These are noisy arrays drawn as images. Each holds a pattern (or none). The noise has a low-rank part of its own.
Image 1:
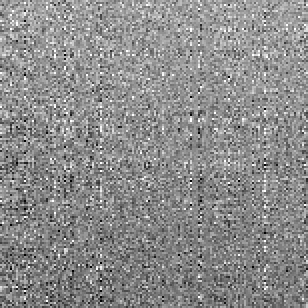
a smooth slope
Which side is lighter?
top
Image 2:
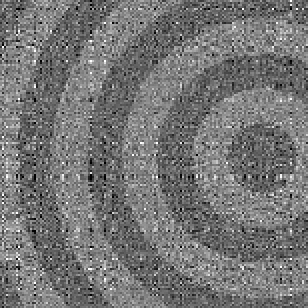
rings round one point
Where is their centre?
middle right
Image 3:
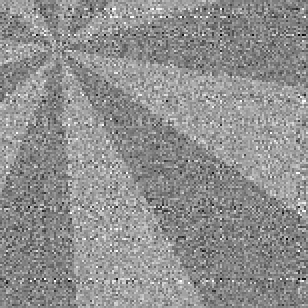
spokes from one point
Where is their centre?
top left
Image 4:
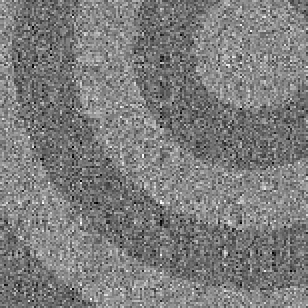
rings round one point
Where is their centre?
top right
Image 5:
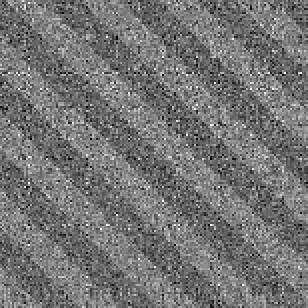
diagonal stripes
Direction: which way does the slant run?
top left to bottom right
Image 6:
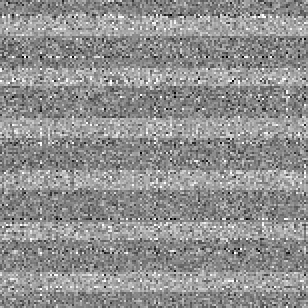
horizontal stripes
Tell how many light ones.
6
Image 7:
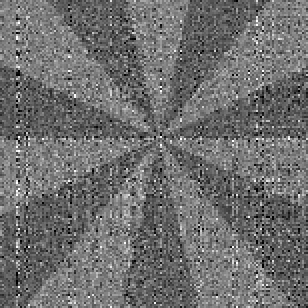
spokes from one point
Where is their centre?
centre
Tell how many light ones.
7
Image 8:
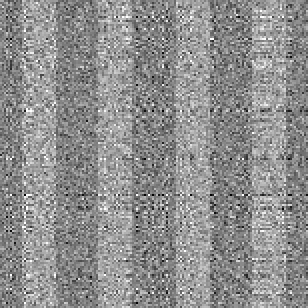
vertical stripes
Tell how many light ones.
4
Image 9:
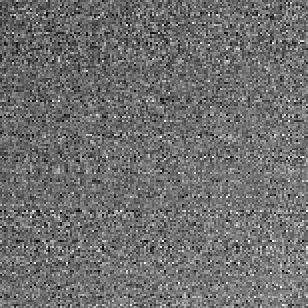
a smooth slope
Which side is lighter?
bottom right
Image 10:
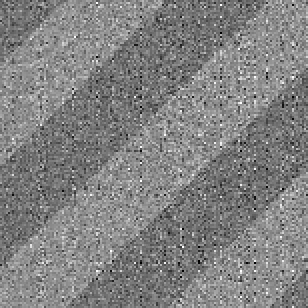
diagonal stripes
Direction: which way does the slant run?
bottom left to top right
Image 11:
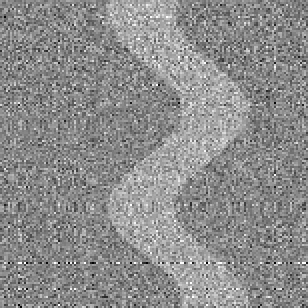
a wavy band
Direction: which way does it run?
top to bottom
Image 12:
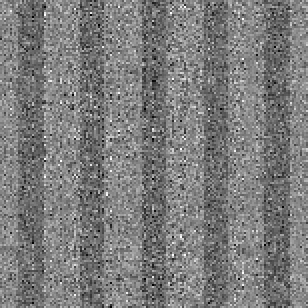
vertical stripes
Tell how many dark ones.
5
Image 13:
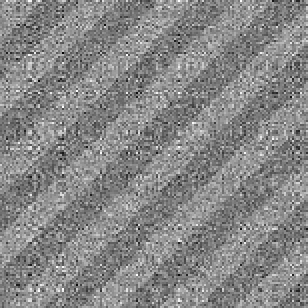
diagonal stripes
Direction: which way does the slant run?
bottom left to top right
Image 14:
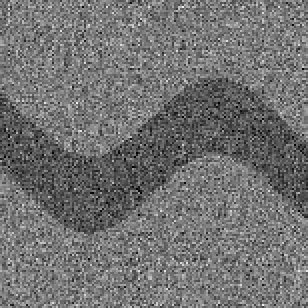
a wavy band
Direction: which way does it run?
left to right
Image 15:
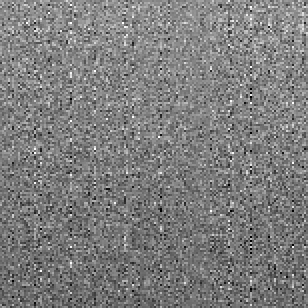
a smooth slope
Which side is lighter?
top
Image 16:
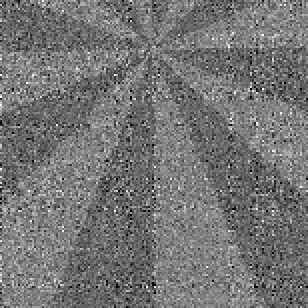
spokes from one point
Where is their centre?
top middle
